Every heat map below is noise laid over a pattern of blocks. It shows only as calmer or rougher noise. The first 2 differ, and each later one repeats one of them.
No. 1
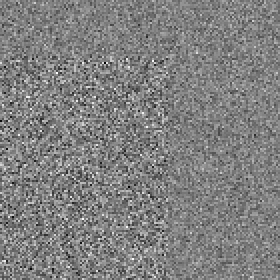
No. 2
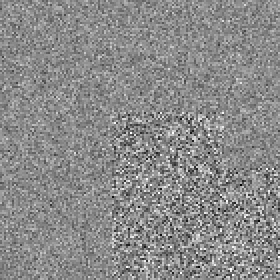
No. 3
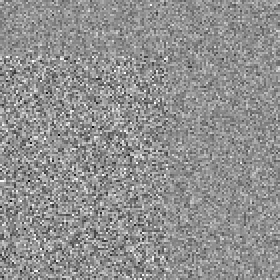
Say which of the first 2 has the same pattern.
1
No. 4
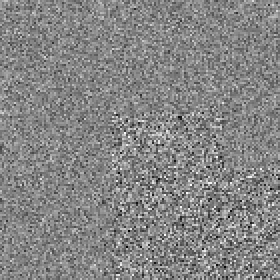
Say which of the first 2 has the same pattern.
2
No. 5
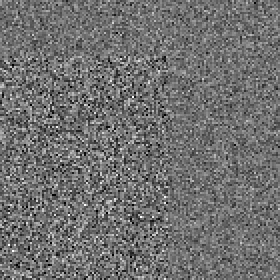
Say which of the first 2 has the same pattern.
1
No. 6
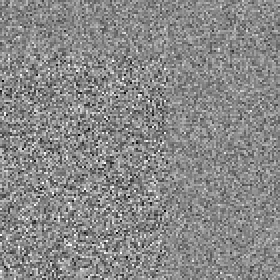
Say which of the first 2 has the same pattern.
1
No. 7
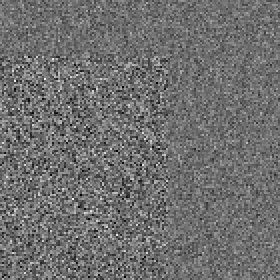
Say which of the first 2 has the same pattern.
1
